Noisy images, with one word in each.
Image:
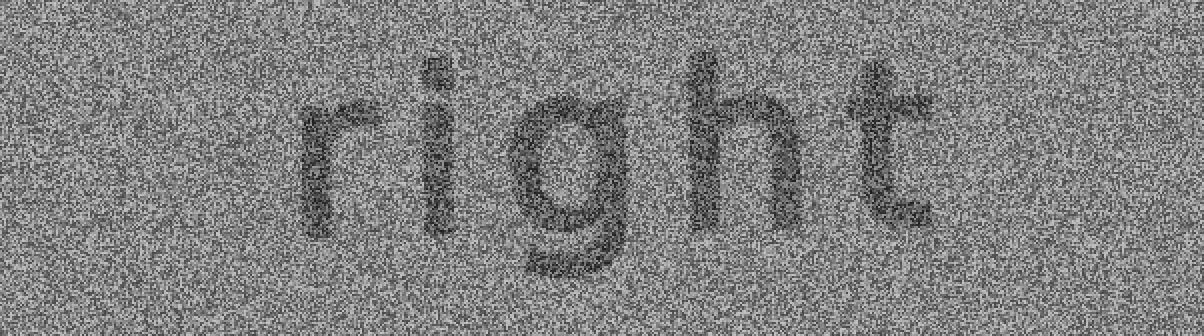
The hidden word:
right
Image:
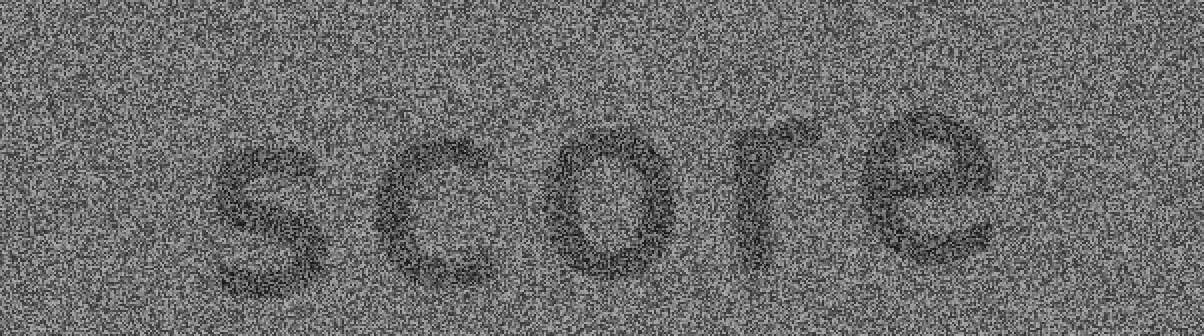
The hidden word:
score
